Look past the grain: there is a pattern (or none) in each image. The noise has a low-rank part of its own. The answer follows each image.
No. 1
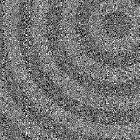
rings round one point
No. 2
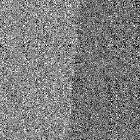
a sharp edge
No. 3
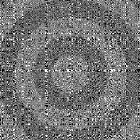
rings round one point
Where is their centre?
centre
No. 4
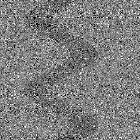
a wavy band
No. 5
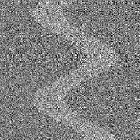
a wavy band
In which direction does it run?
top to bottom
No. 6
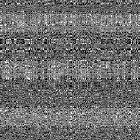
horizontal stripes
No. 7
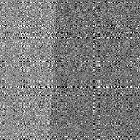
a sharp edge
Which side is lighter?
left
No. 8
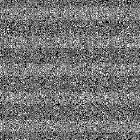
horizontal stripes
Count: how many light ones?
5
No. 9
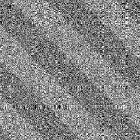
diagonal stripes
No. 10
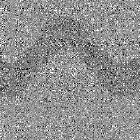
a wavy band
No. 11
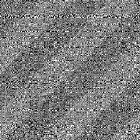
diagonal stripes
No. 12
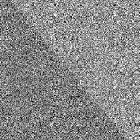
a sharp edge
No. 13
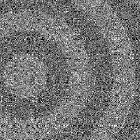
rings round one point
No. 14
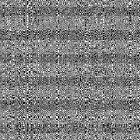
horizontal stripes
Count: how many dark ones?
6
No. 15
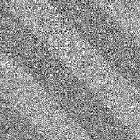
diagonal stripes
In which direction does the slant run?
top left to bottom right
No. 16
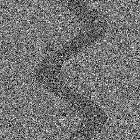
a wavy band
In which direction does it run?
top to bottom
